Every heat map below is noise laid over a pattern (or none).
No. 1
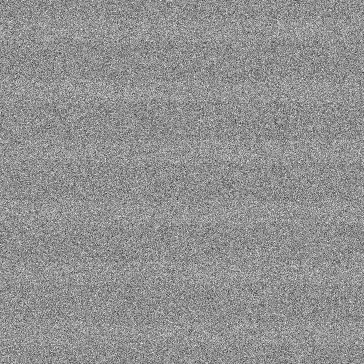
horizontal stripes
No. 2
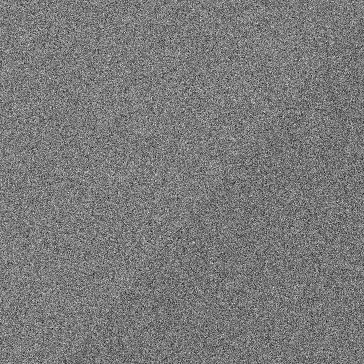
a sharp edge
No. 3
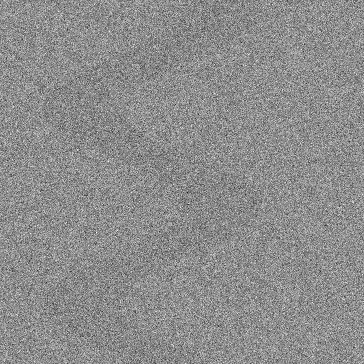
a wavy band
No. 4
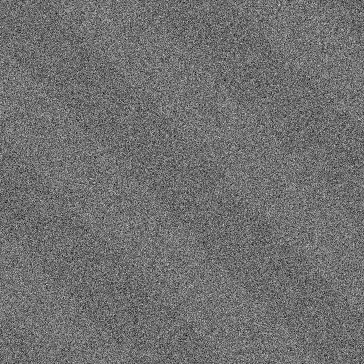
diagonal stripes
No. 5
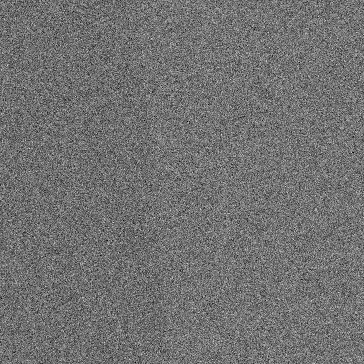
a sharp edge
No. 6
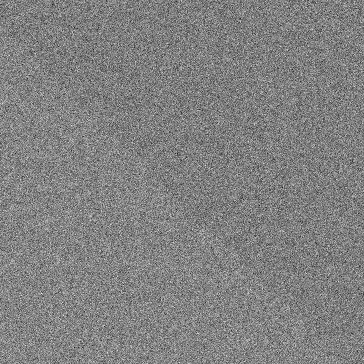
a sharp edge
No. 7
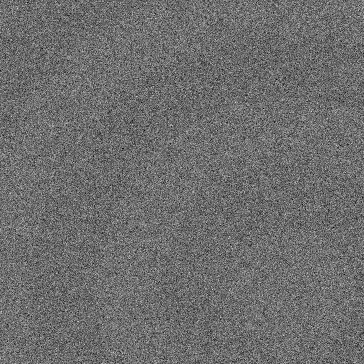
rings round one point
